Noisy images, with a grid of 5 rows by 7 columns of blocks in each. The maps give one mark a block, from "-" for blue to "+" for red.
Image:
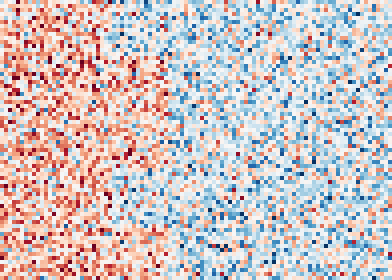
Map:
+ + - - - - -
+ + + - - - -
+ + + - - - -
+ + - - - - -
+ + + - - - -
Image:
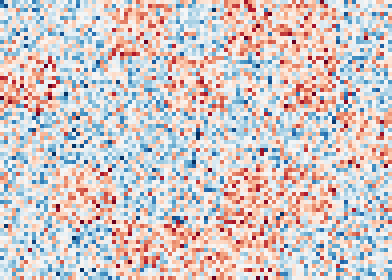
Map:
- - + - + + -
+ - - + - + -
- - - - - - +
- + - - + + -
- - + + + - -
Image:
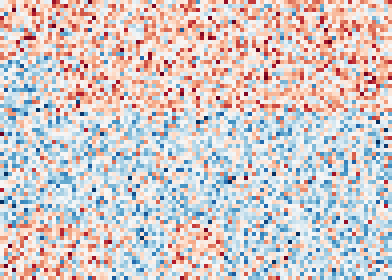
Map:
+ + + + + + +
- + + + + + +
- - - - - - -
- - - - - - -
+ + - + - - -
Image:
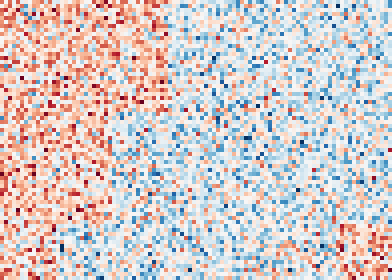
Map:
+ + + - - - -
+ + + - - - -
+ + - - - - -
+ + - - - - -
+ - - - - - +
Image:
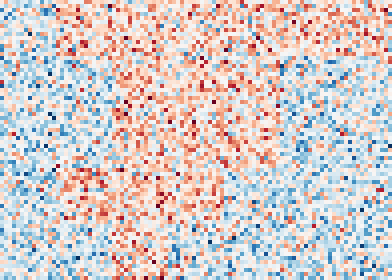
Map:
- + + + + + +
- - + + + - -
- - + + + - -
- + + + - - -
- - + - - - -
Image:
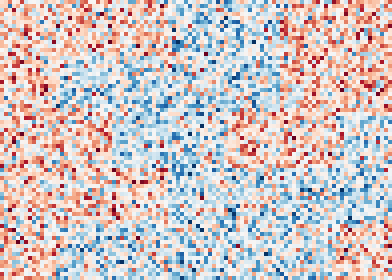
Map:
+ + + - - + +
+ - - - - + +
+ + - - + + -
+ + + - - - -
+ - - - - - +
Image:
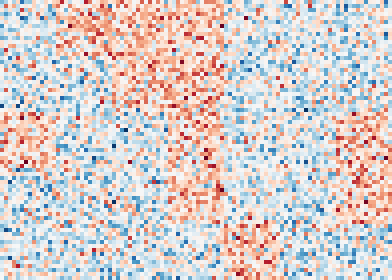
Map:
- + + + - - -
- - + + - - -
+ - - + - - +
- - - + - - +
- - - - + - -
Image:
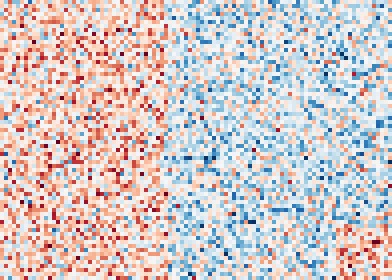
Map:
+ + + - - - -
+ + + - - - -
+ + + - - - -
+ + + - - - -
+ + + - - - +
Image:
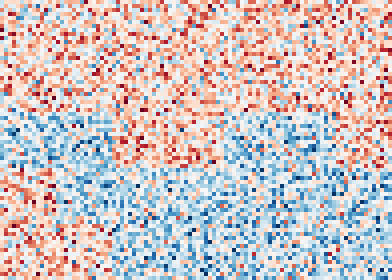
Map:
+ + + + + + +
+ + + + + + +
- - + + - - +
+ - - - - - -
+ + - - - - -
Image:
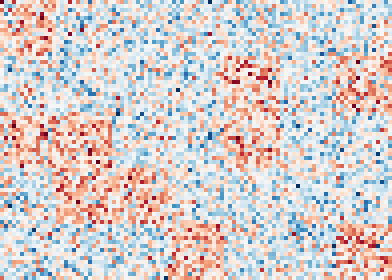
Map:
+ - - - - - -
- - - - + - +
+ + - - + - -
- + + - - - -
- - - + - - +
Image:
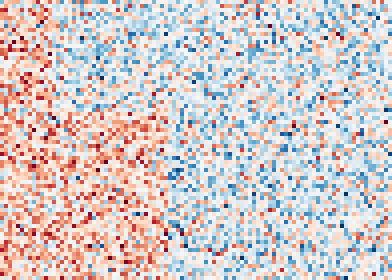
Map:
+ - - - - - -
+ - - - - - -
+ + + - - - -
+ + + - - - -
+ + + - - - -
